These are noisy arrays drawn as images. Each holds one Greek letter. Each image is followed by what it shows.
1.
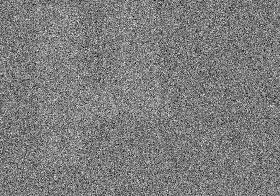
mu
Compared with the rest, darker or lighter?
lighter
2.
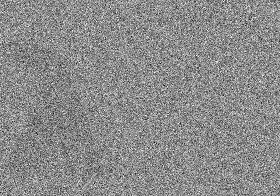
lambda
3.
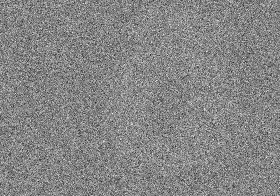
delta
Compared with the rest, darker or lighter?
lighter
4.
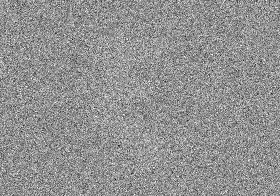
xi
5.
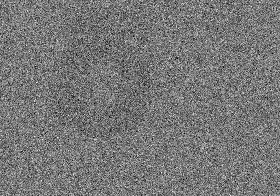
delta
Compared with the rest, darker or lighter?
darker
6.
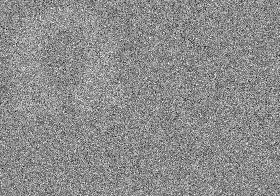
omega
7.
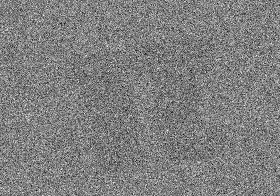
pi
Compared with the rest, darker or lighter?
darker
